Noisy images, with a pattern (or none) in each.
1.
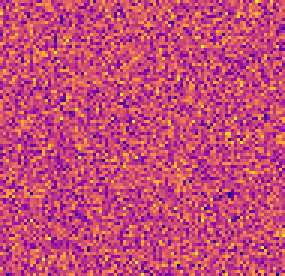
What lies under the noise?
only noise
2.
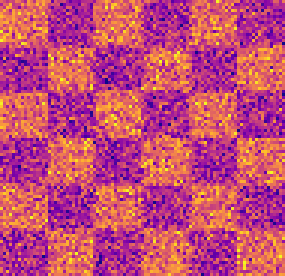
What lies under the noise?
a checkerboard
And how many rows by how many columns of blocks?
6 by 6
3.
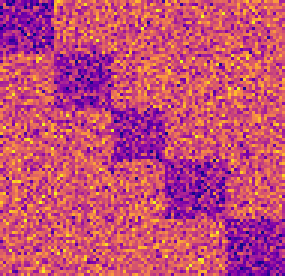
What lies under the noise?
blocks along the diagonal
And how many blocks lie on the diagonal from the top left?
5
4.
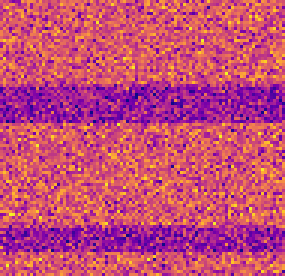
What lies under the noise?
bands of rows
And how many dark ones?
2
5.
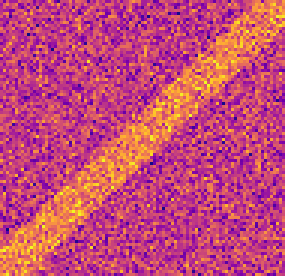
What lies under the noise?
a diagonal band
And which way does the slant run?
bottom left to top right
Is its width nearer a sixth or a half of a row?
a sixth
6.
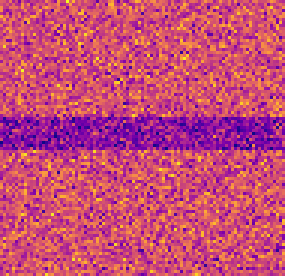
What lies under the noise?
one band of rows
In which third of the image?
middle
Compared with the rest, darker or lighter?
darker
